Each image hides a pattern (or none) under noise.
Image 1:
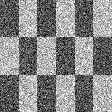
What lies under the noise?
a checkerboard
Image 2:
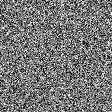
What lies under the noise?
only noise
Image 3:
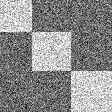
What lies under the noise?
blocks along the diagonal
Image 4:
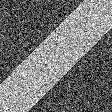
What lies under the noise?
a diagonal band
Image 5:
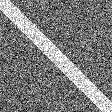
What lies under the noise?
a diagonal band
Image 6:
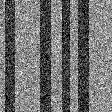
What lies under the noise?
bands of columns
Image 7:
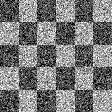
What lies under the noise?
a checkerboard
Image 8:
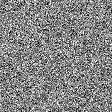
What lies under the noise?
only noise
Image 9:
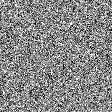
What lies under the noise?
only noise
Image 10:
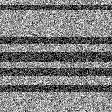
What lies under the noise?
bands of rows
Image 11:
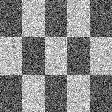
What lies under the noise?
a checkerboard
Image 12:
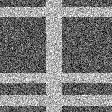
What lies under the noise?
bands of rows crossing bands of columns
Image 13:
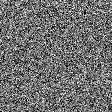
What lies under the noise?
only noise
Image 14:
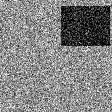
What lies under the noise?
one block
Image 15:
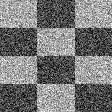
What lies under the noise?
a checkerboard
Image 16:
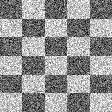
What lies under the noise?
a checkerboard
